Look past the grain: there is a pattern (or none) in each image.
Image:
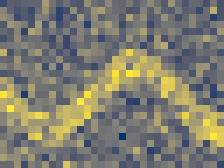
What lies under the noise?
a wavy band
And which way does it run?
left to right
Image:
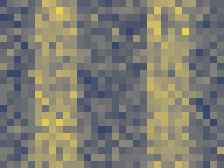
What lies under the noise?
vertical stripes
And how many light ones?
2
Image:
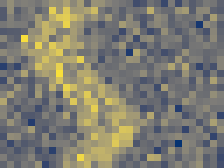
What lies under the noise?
a wavy band
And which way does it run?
top to bottom
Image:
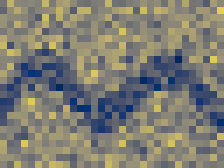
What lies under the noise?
a wavy band
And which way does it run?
left to right
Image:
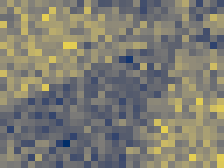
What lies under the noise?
spokes from one point
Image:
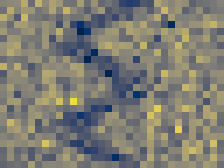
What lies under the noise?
a wavy band
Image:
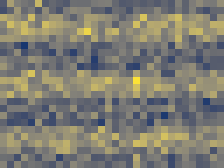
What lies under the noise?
horizontal stripes
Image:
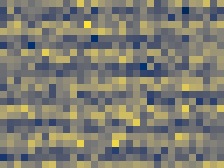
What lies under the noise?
horizontal stripes
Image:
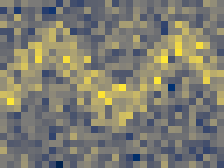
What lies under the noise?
a wavy band
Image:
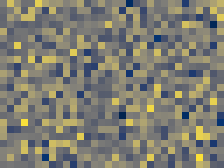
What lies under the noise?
only noise
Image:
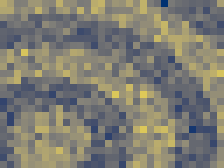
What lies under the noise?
rings round one point
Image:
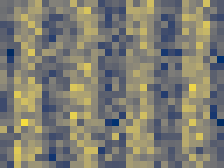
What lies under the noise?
vertical stripes
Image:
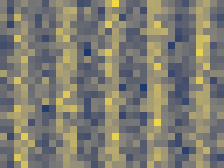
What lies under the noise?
vertical stripes
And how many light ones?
5
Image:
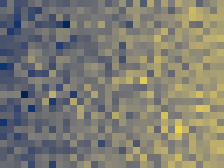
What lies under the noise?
a smooth slope
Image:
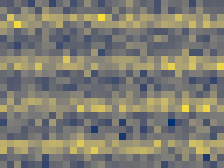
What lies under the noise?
horizontal stripes
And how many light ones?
4
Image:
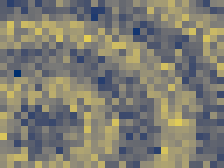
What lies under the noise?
rings round one point
